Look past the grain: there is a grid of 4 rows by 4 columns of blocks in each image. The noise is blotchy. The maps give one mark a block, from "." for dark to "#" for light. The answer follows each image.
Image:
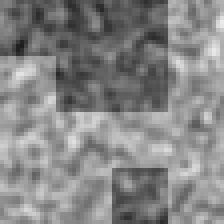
. . . #
# . . #
# # # #
# # . #
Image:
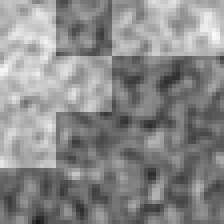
# . # #
# # . .
# . . .
. . . .
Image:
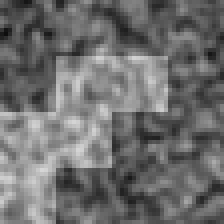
. . . .
. # # .
# # . .
# . . .
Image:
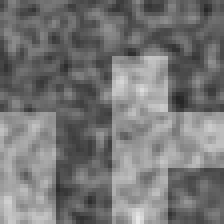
. . . .
. . # .
# . # #
# . # .
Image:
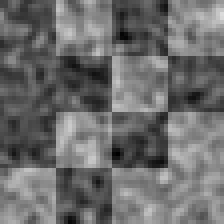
. # . #
. . # .
. # . #
# . # #
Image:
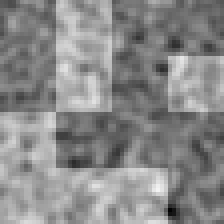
. # . .
. # . #
# . . .
# # # .
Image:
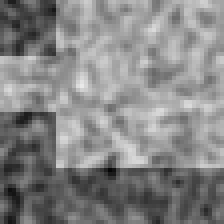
. # # #
# # # #
. # # #
. . . .
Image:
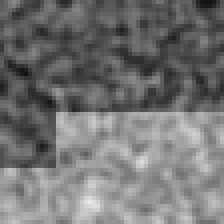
. . . .
. . . .
. # # #
# # # #
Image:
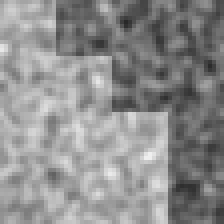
# . . .
# # . .
# # # .
# # # .
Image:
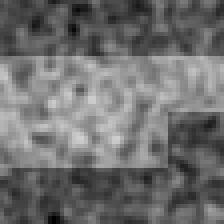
. . . .
# # # #
# # # .
. . . .
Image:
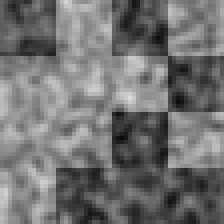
. # . #
# # # .
# # . #
# . . .
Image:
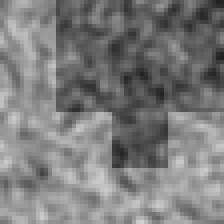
# . . .
# . . .
# # . #
# # # #
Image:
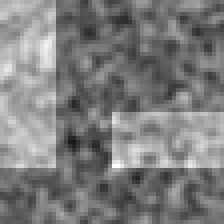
# . . .
# . . .
# . # #
. . . .
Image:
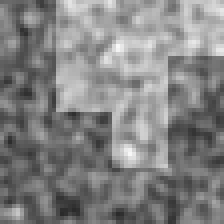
. # # #
. # # .
. . # .
. . . .
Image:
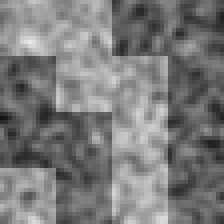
# # . .
. # # .
. . # .
# . # .
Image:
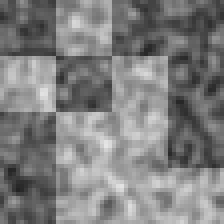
. # . .
# . # .
. # # .
. # # #
